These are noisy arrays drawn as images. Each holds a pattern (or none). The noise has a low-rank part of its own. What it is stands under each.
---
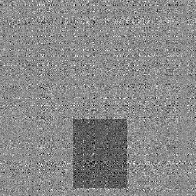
one block
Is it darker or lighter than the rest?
darker
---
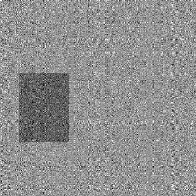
one block
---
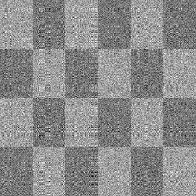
a checkerboard
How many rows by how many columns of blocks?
4 by 6
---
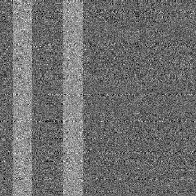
bands of columns
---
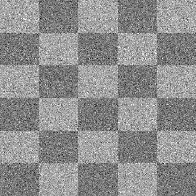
a checkerboard
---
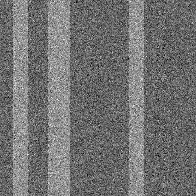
bands of columns
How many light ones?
3
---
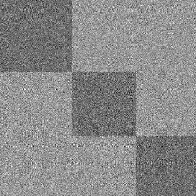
blocks along the diagonal
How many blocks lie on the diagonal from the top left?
3
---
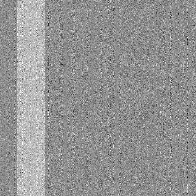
one band of columns
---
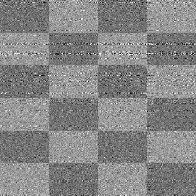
a checkerboard
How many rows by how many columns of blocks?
6 by 4
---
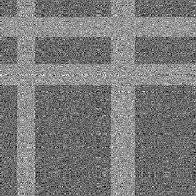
bands of rows crossing bands of columns
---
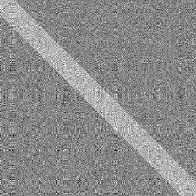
a diagonal band
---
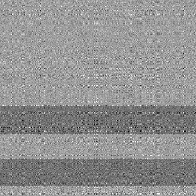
bands of rows
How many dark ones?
2
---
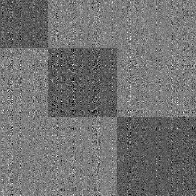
blocks along the diagonal
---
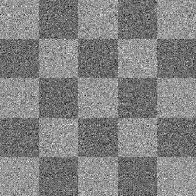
a checkerboard
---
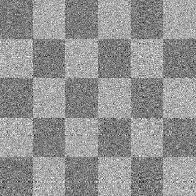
a checkerboard
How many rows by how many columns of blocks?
5 by 6
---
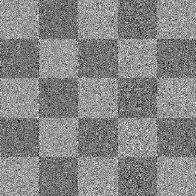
a checkerboard
